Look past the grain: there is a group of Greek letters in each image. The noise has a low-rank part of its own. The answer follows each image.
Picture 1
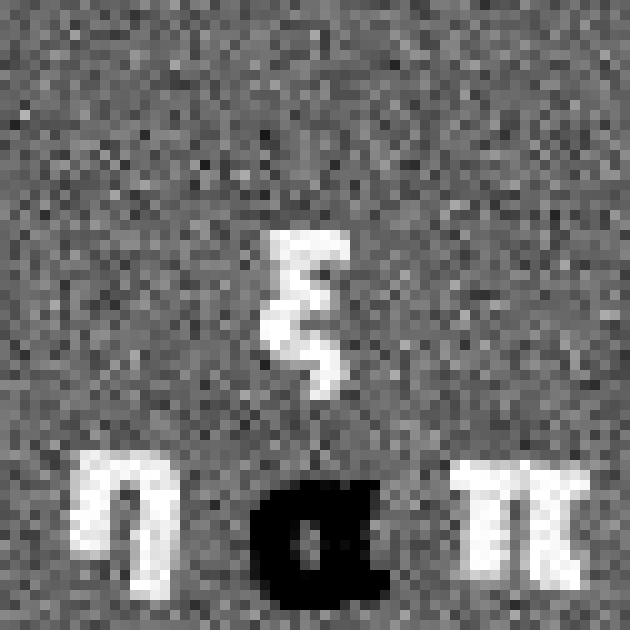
centre: light xi; bottom left: light eta; bottom middle: dark alpha; bottom right: light pi
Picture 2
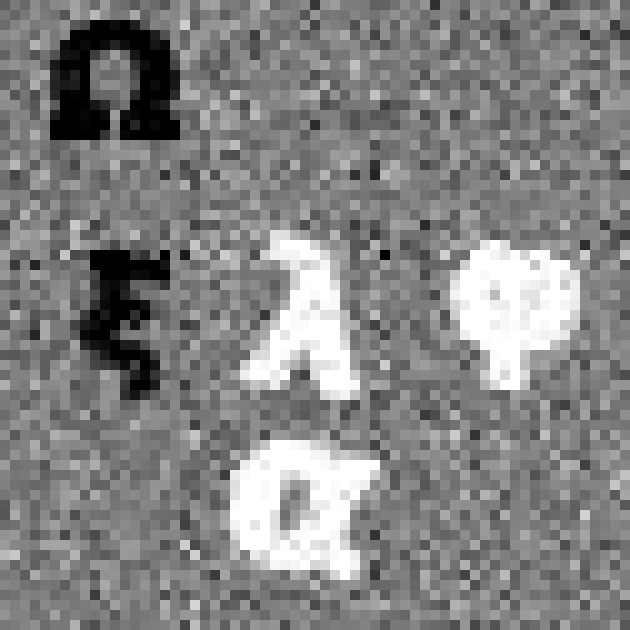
top left: dark omega; middle left: dark xi; centre: light lambda; middle right: light phi; bottom middle: light alpha
